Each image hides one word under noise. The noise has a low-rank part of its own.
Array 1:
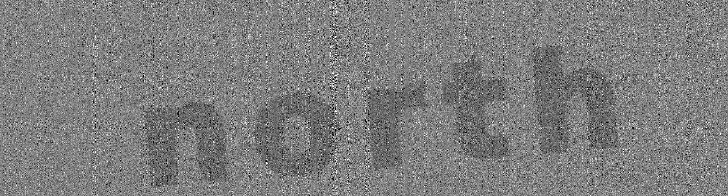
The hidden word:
north
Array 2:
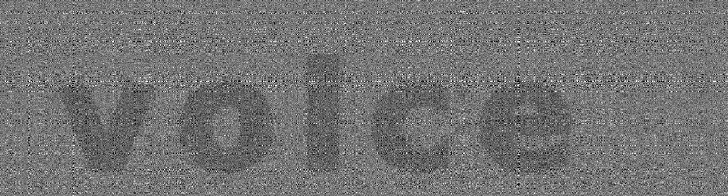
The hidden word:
voice
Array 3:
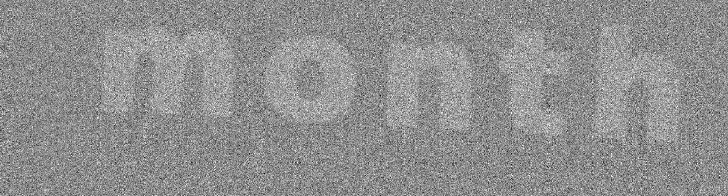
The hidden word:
month
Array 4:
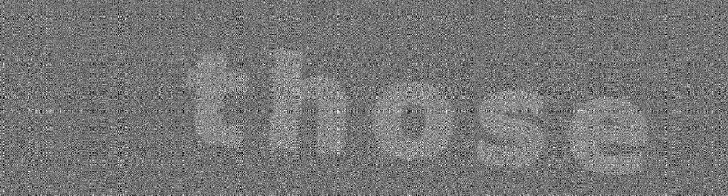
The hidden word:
those
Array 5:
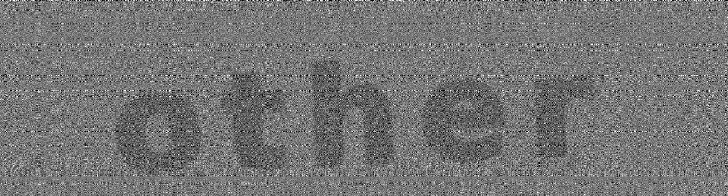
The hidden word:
other
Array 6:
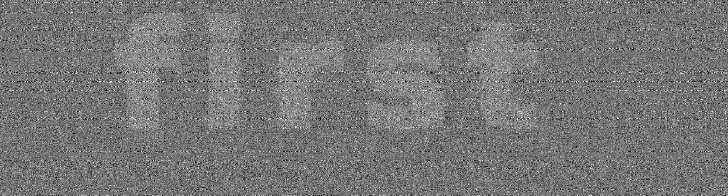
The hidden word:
first
